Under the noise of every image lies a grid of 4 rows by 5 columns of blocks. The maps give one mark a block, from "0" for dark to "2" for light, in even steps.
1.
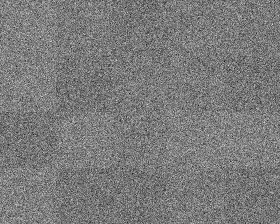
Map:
2 1 0 1 1
2 0 1 1 0
0 2 1 2 2
2 0 0 1 0
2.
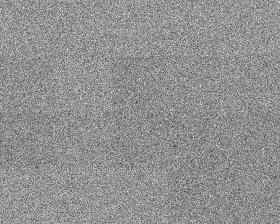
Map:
2 2 2 2 2
1 2 0 1 1
0 1 0 0 0
2 2 2 0 0
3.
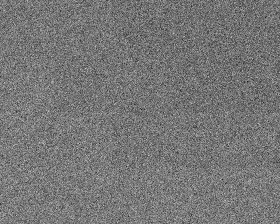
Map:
1 1 0 0 0
2 1 1 0 0
2 2 1 1 1
2 2 2 2 2
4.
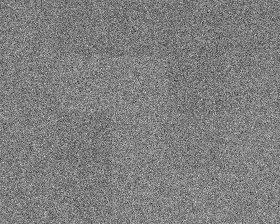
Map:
1 0 0 0 0
1 2 2 0 1
1 0 2 1 2
1 1 2 2 2
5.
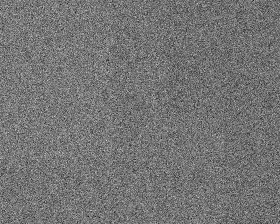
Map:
2 2 1 0 0
2 2 1 0 0
2 2 1 1 0
1 1 1 1 0
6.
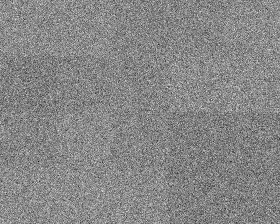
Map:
2 2 1 1 2
0 1 1 2 2
1 2 1 0 0
2 2 2 0 0
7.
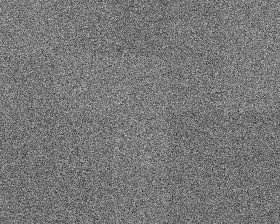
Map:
2 1 0 1 2
1 2 2 1 2
0 1 2 0 0
0 0 1 0 0
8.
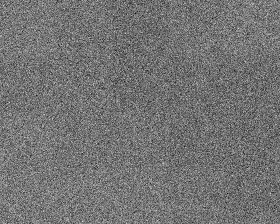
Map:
2 1 0 1 2
1 1 0 0 0
2 1 1 0 0
2 2 2 1 0
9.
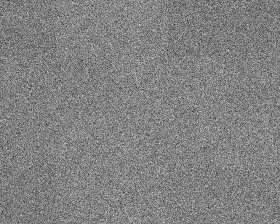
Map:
0 2 2 0 0
1 1 2 2 1
1 2 2 2 2
0 2 2 1 1
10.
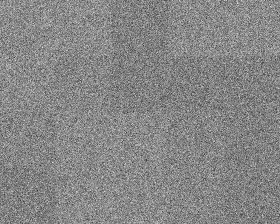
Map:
2 2 0 2 2
2 1 0 0 0
1 2 2 1 0
0 2 2 1 0
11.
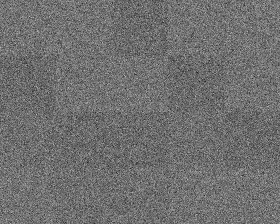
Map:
2 2 0 2 2
0 2 2 0 2
1 0 0 1 0
2 1 1 2 2
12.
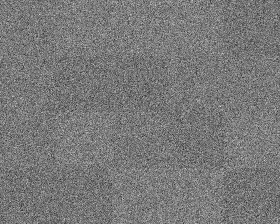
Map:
1 2 2 2 0
1 0 0 1 1
1 2 1 0 2
0 0 2 2 0
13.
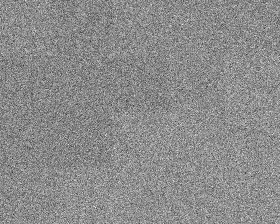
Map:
1 0 1 1 1
0 0 0 1 2
0 0 2 2 2
1 2 2 2 2
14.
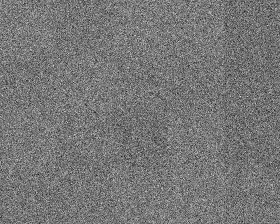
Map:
2 1 2 2 0
1 2 1 1 0
2 1 0 2 0
1 1 2 2 1
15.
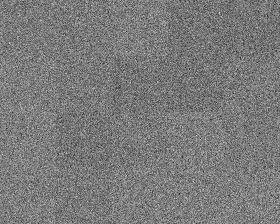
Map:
1 1 2 0 0
2 1 0 0 1
2 0 1 2 1
2 1 2 2 2
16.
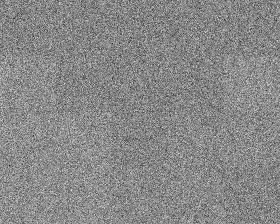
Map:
0 0 0 0 0
2 0 0 0 2
2 2 0 1 1
2 2 1 1 0
